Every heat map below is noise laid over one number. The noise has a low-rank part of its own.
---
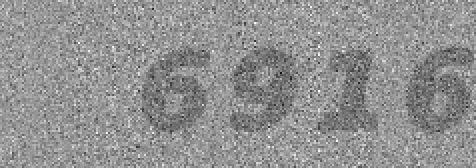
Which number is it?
6916
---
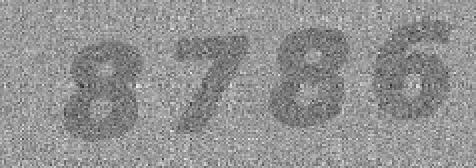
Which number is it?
8786
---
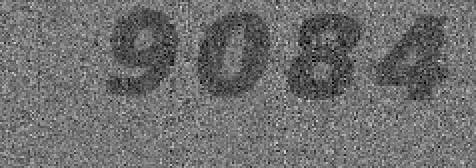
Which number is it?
9084
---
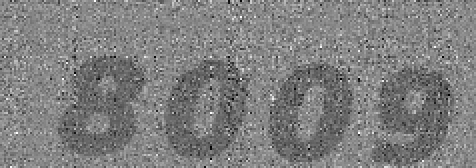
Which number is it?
8009
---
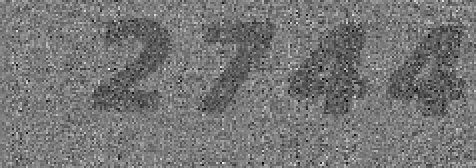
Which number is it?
2744
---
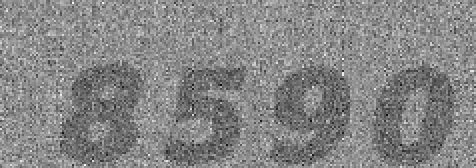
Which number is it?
8590
